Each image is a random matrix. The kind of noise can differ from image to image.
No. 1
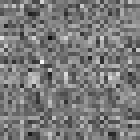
low rank plus noise
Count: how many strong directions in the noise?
two
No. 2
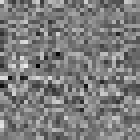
low rank plus noise
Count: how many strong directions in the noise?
two
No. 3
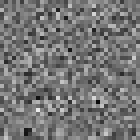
low rank plus noise
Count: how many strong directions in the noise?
three or four
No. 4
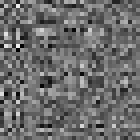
low rank plus noise
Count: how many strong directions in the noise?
two
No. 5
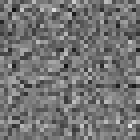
low rank plus noise
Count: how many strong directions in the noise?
three or four
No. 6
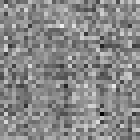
low rank plus noise
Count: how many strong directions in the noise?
three or four
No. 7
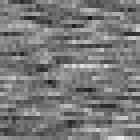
streaked along the rows
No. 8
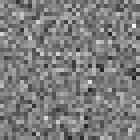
independent entries
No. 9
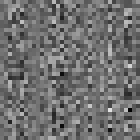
columns of uneven size
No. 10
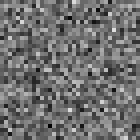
independent entries
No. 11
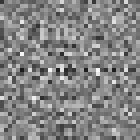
low rank plus noise
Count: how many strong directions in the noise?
two
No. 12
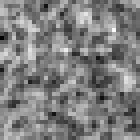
blotchy
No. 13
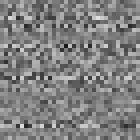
rows of uneven size
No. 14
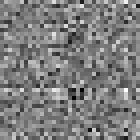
low rank plus noise
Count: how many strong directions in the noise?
one
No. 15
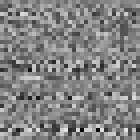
rows of uneven size
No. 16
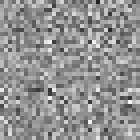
low rank plus noise
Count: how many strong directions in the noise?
three or four
